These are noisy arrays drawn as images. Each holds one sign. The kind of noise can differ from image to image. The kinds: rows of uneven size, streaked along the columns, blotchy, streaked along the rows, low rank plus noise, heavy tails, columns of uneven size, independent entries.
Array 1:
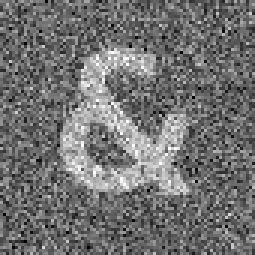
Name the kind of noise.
independent entries
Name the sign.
ampersand
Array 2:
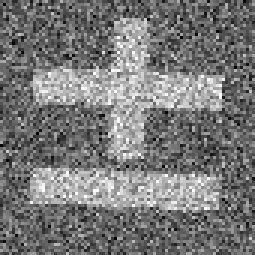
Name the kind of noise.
independent entries
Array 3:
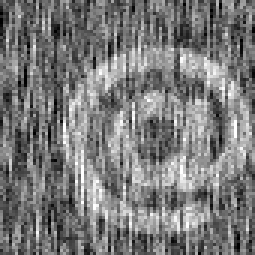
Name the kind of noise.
streaked along the columns
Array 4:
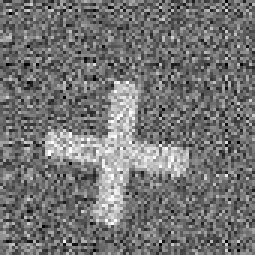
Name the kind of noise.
low rank plus noise
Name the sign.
plus sign
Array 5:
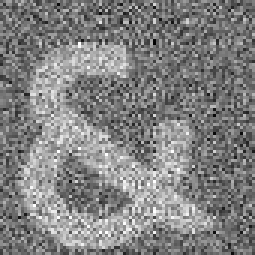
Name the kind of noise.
low rank plus noise
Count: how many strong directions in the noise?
one
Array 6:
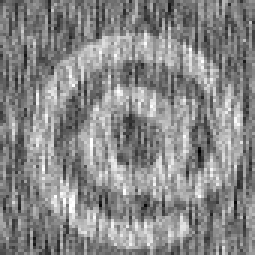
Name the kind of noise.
streaked along the columns
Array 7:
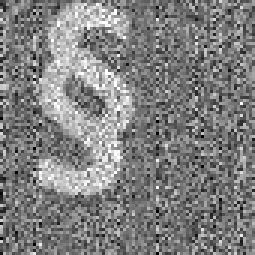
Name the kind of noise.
columns of uneven size
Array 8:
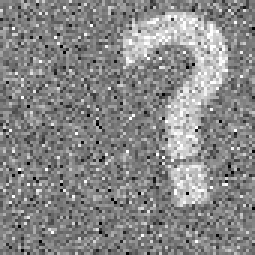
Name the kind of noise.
heavy tails
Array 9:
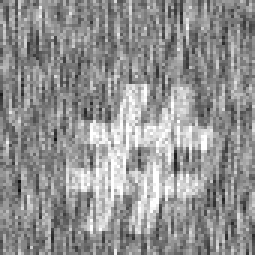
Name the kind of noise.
streaked along the columns
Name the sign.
hash sign
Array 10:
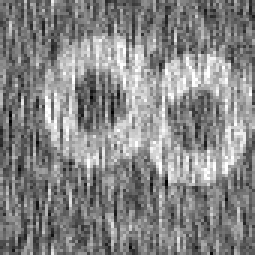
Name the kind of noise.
streaked along the columns
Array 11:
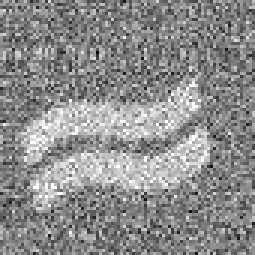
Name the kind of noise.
low rank plus noise
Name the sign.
approximately sign
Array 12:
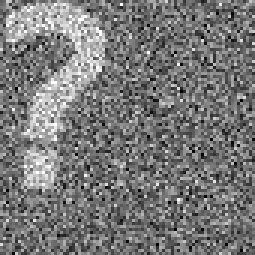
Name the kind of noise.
independent entries
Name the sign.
question mark
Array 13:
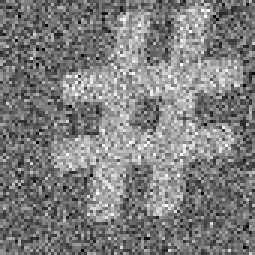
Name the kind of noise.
independent entries
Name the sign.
hash sign
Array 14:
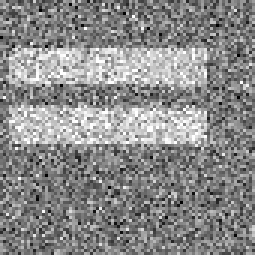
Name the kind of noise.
independent entries
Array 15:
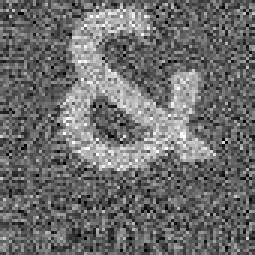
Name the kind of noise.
low rank plus noise
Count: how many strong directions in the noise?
two
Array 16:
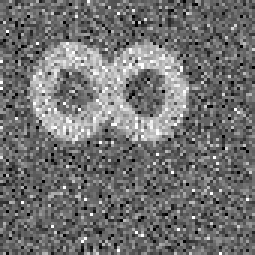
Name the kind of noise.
heavy tails
